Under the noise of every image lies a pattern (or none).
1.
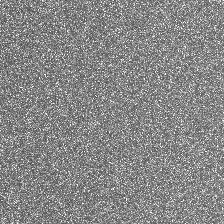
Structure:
a smooth slope
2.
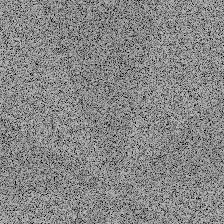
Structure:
spokes from one point
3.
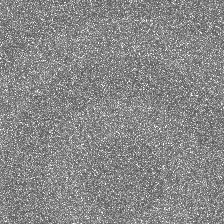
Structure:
rings round one point
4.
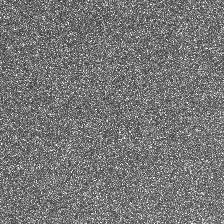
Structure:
a smooth slope
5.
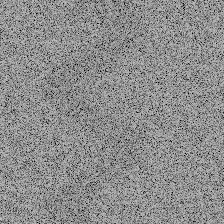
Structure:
a wavy band
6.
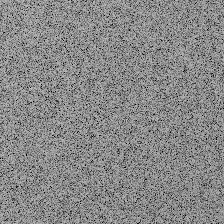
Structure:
a smooth slope
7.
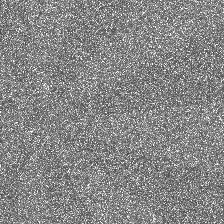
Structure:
spokes from one point
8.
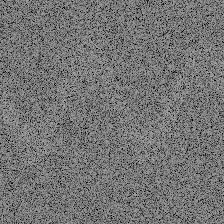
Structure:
a wavy band
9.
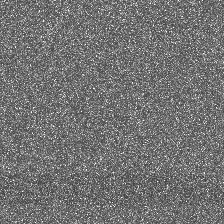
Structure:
one horizontal stripe
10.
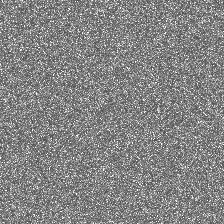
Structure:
only noise
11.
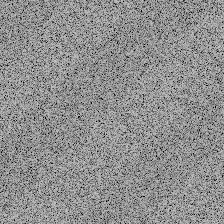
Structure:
diagonal stripes
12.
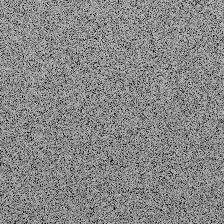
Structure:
a smooth slope
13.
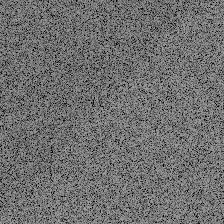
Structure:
a sharp edge
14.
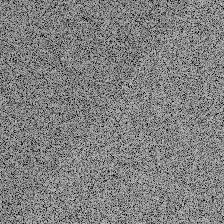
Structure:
a sharp edge
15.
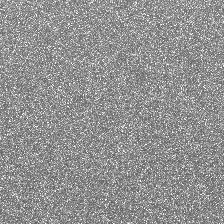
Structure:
a smooth slope
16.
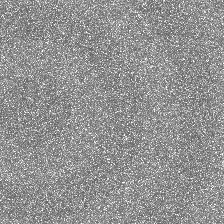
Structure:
rings round one point
